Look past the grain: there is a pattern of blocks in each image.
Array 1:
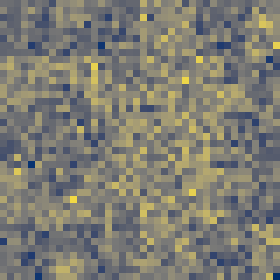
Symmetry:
top and bottom mirror each other
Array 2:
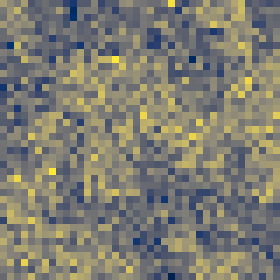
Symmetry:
no symmetry
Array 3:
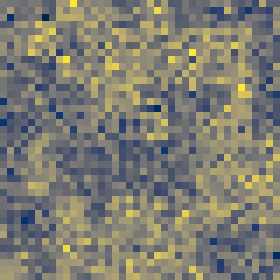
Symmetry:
no symmetry
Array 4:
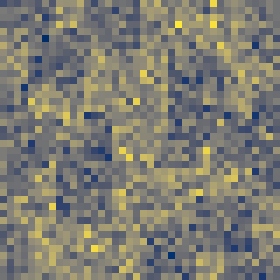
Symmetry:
the same after a half turn
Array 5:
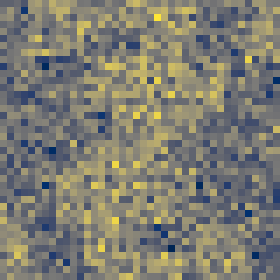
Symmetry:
the same after a half turn
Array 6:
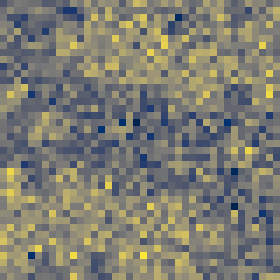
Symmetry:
the same after a half turn
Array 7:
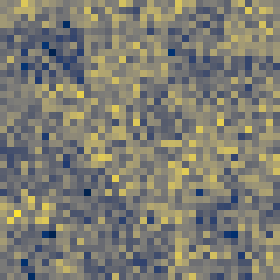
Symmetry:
mirrored about the diagonal from the bottom left
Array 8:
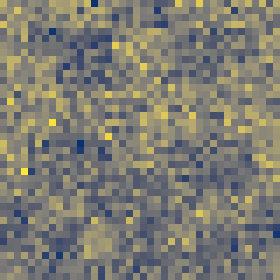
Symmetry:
left and right mirror each other
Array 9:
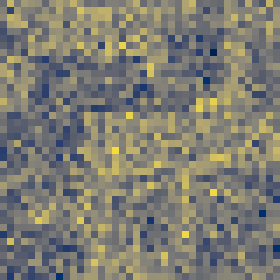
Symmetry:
no symmetry
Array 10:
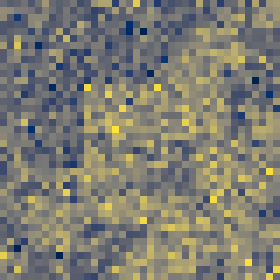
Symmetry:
mirrored about the diagonal from the top left
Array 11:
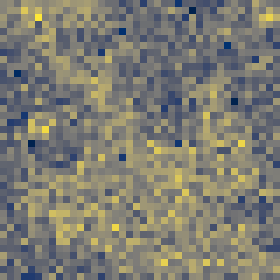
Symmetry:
no symmetry
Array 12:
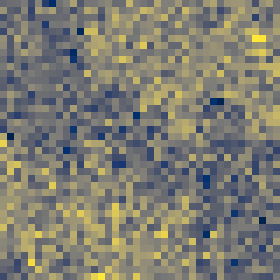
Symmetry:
the same after a half turn
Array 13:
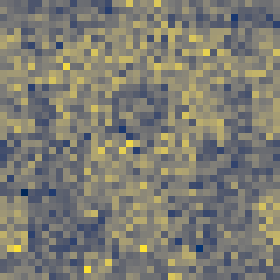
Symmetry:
left and right mirror each other
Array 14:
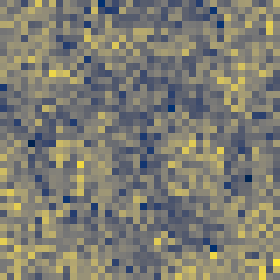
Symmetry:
left and right mirror each other
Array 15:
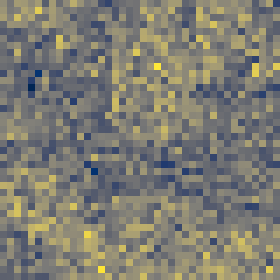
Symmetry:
no symmetry
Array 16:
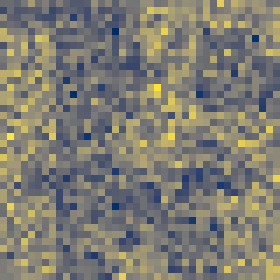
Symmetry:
no symmetry
